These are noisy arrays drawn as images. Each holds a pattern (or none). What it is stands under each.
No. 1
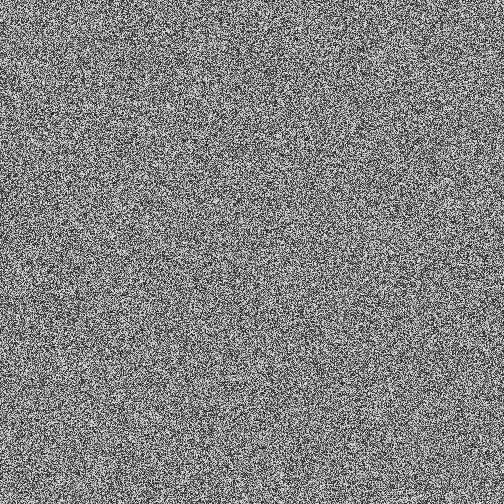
only noise
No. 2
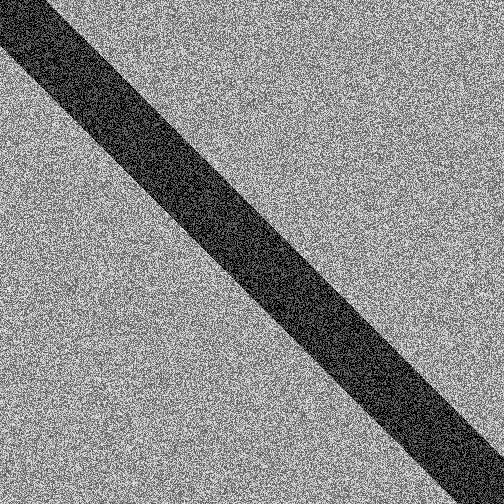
a diagonal band
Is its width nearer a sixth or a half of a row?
a sixth
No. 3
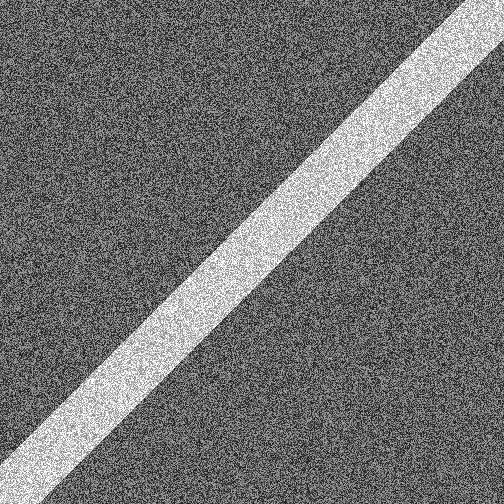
a diagonal band
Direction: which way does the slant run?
bottom left to top right
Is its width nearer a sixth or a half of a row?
a sixth
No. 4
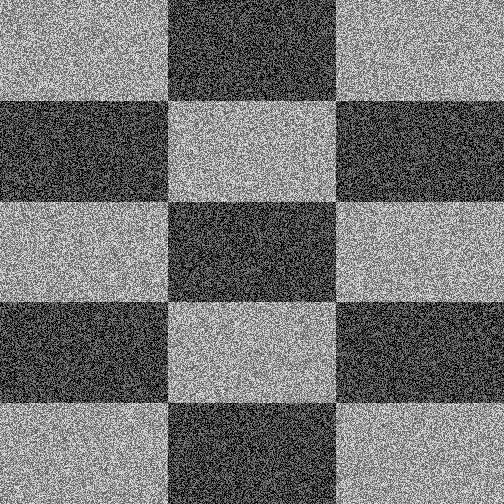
a checkerboard
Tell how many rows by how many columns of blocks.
5 by 3
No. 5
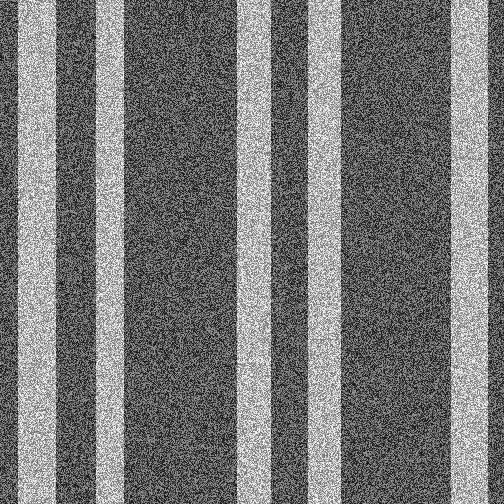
bands of columns
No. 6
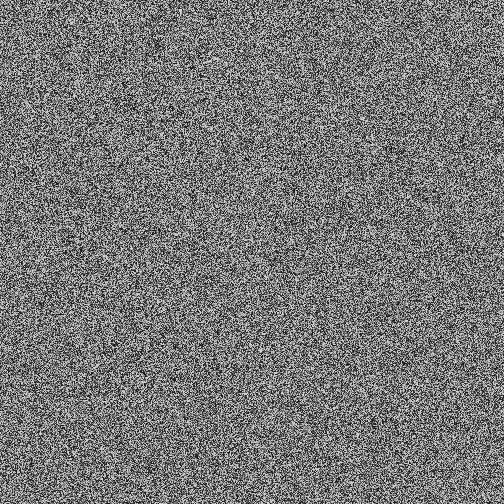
only noise
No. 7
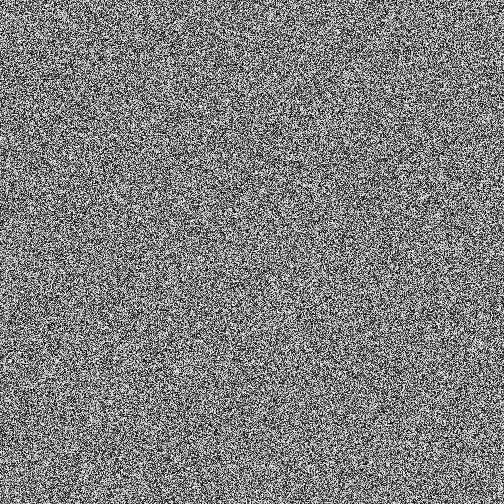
only noise
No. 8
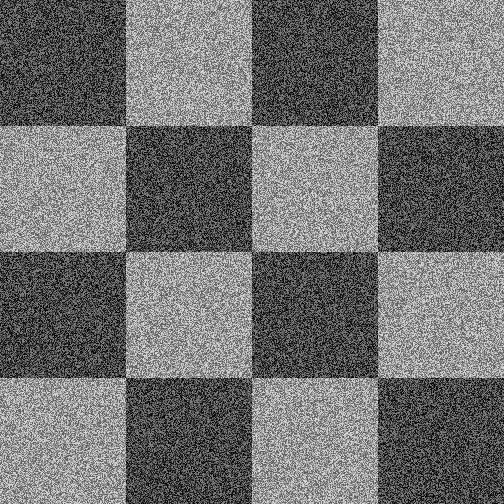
a checkerboard
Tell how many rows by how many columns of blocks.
4 by 4
